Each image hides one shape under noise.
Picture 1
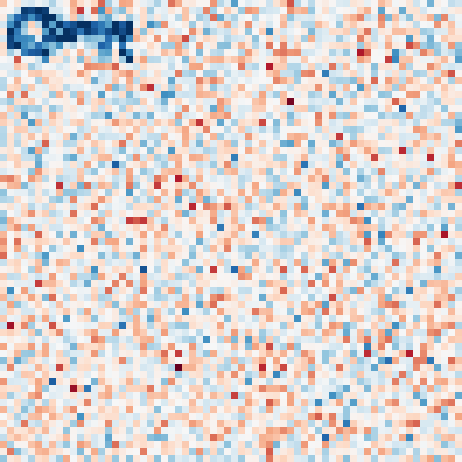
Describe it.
blue key, top left
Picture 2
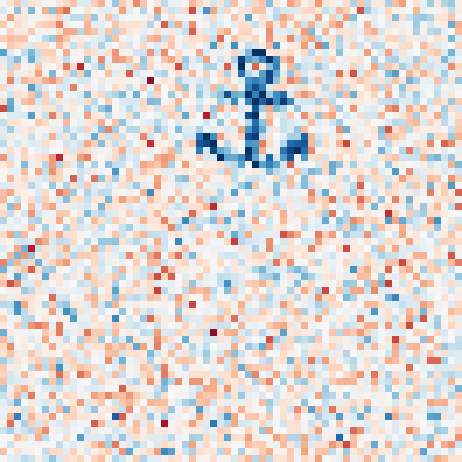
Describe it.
blue anchor, top middle
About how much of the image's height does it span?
a quarter
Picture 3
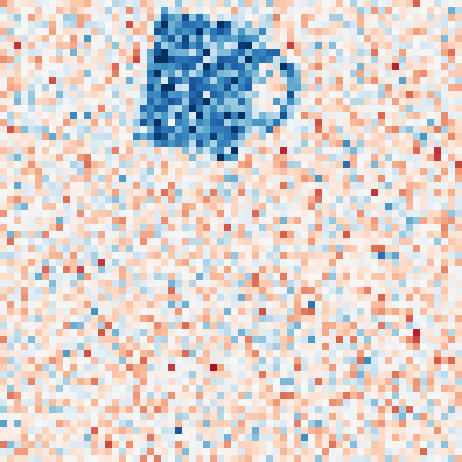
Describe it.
blue cup, top middle
